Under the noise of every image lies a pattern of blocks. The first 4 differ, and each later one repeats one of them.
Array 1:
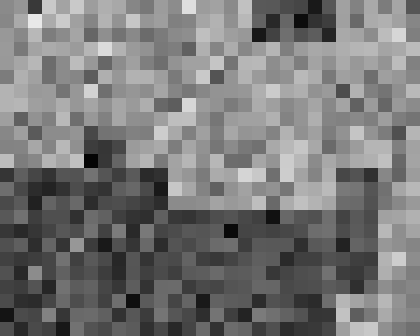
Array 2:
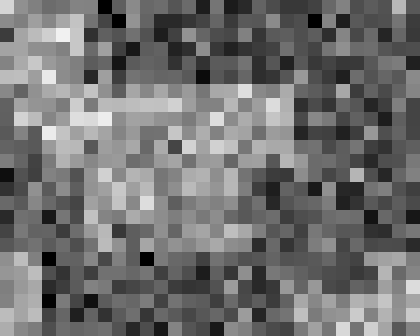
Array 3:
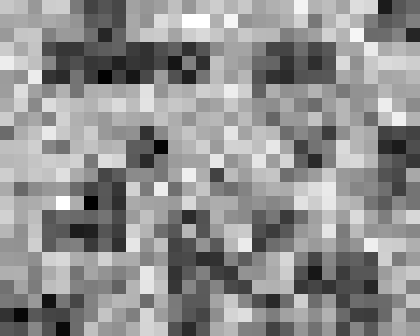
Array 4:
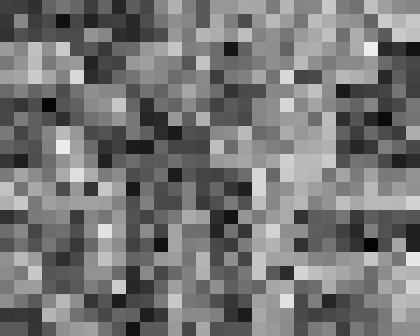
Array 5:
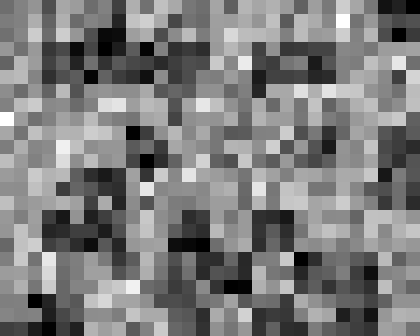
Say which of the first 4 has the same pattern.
3
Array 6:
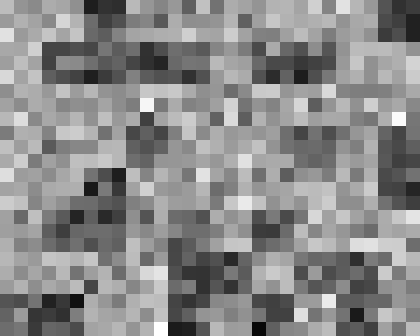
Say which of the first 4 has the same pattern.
3
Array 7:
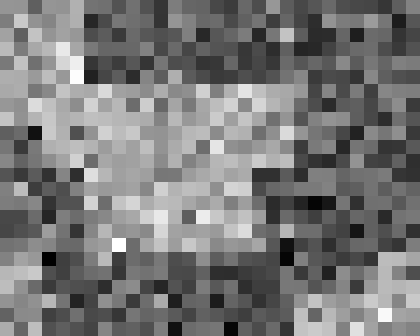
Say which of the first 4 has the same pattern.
2
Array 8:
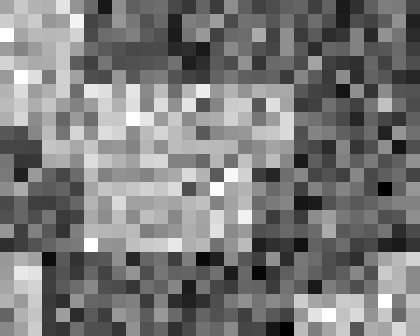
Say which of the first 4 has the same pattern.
2
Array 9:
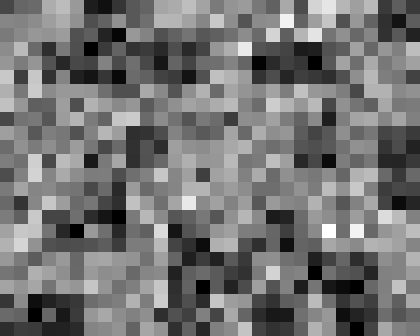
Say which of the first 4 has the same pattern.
3
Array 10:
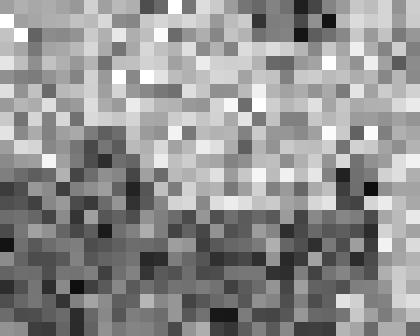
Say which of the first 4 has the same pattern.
1
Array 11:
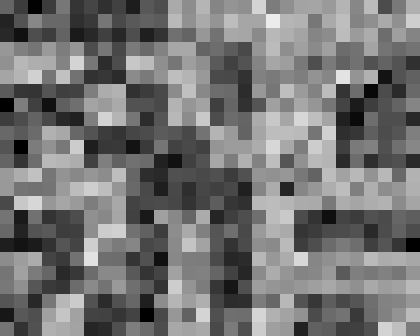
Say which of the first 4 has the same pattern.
4
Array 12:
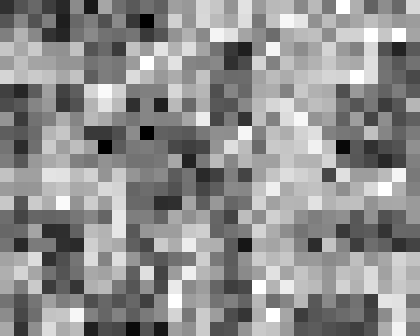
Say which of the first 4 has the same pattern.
4
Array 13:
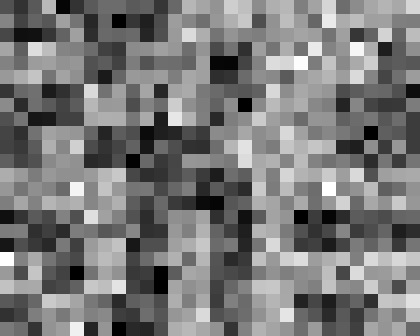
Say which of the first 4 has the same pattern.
4
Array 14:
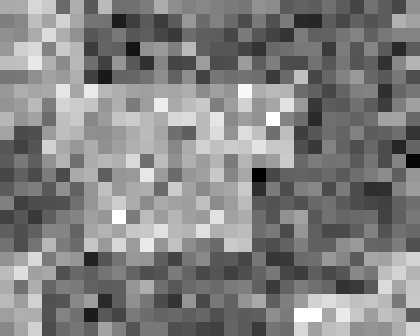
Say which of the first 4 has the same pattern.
2
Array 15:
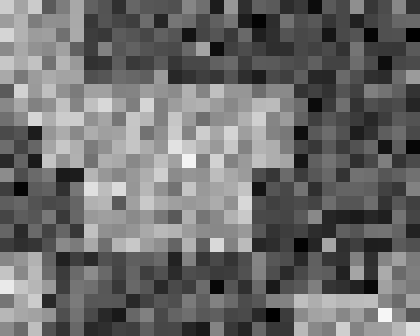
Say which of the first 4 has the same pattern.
2
